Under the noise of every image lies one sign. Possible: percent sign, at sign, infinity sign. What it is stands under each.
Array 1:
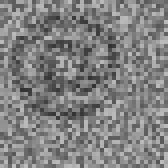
at sign
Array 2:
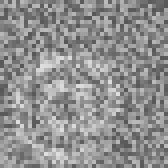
at sign
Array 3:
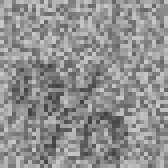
percent sign
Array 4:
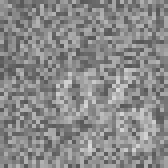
percent sign
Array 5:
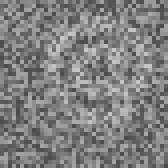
at sign
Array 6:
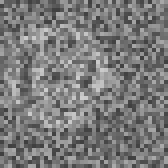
at sign
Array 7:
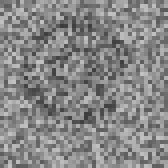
at sign
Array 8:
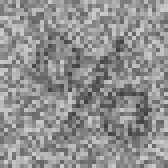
percent sign
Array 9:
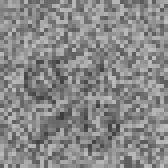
percent sign
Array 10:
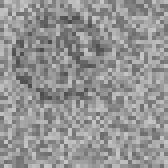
at sign
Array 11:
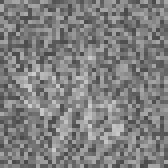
percent sign
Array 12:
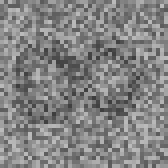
infinity sign
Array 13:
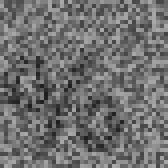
percent sign
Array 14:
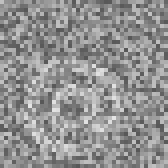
at sign
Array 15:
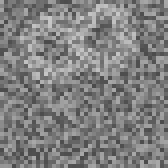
infinity sign
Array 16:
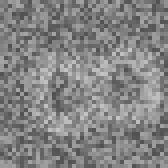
infinity sign
